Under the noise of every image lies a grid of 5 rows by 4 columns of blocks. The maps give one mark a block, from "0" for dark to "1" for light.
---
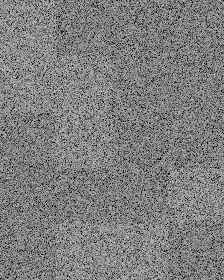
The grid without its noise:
1 0 0 0
1 1 0 0
0 1 0 0
0 0 0 1
0 1 1 0
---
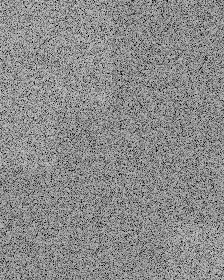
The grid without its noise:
1 1 0 0
1 1 0 0
1 0 0 0
0 0 0 0
0 0 0 1
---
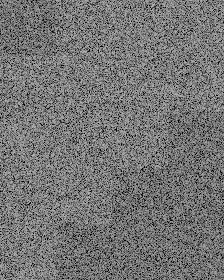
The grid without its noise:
0 1 1 1
1 1 1 1
1 1 1 0
1 1 0 0
1 0 0 0
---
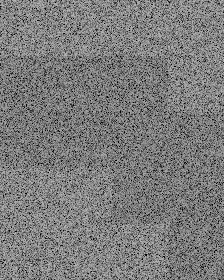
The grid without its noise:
1 1 1 1
0 0 0 1
0 0 0 0
1 1 0 0
1 1 1 0
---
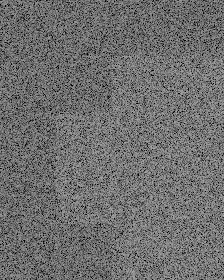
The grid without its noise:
0 0 0 0
0 0 1 1
0 1 1 1
0 1 1 1
0 0 1 1
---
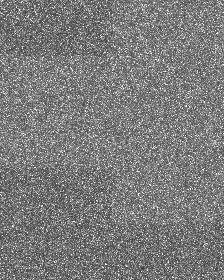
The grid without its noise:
0 0 1 1
1 1 1 1
1 1 1 1
0 0 1 1
0 0 0 0
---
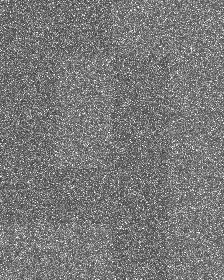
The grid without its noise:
0 0 1 1
0 1 0 1
0 1 0 1
0 0 0 1
1 1 0 1
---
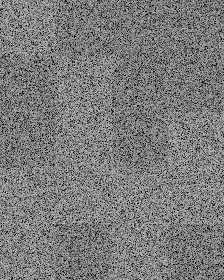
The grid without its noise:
1 0 0 0
0 1 0 0
0 1 0 1
1 1 1 1
1 0 1 0
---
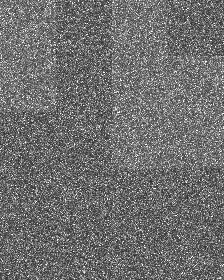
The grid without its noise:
1 0 1 0
1 0 1 1
0 0 1 1
0 0 0 0
0 0 0 0
